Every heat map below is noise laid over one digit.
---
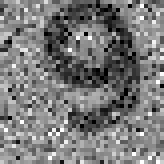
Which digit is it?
9
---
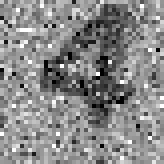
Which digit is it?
4
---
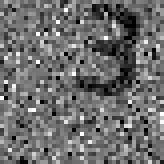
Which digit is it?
3
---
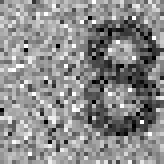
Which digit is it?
8
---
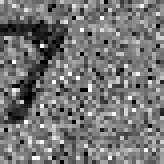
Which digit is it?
7
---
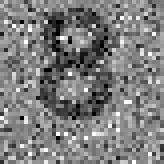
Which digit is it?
8
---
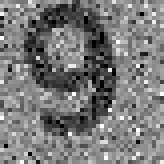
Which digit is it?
9
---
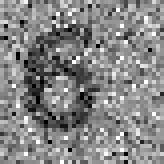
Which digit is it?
6
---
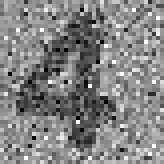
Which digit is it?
4
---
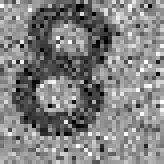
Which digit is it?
8
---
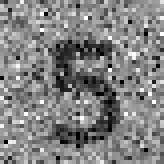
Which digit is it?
5
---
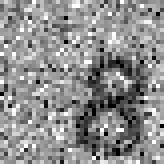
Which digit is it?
8
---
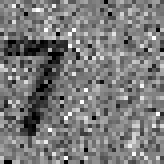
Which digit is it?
7
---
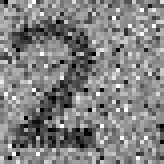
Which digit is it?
2
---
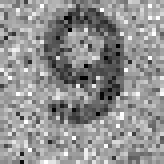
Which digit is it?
9
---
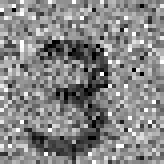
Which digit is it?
3
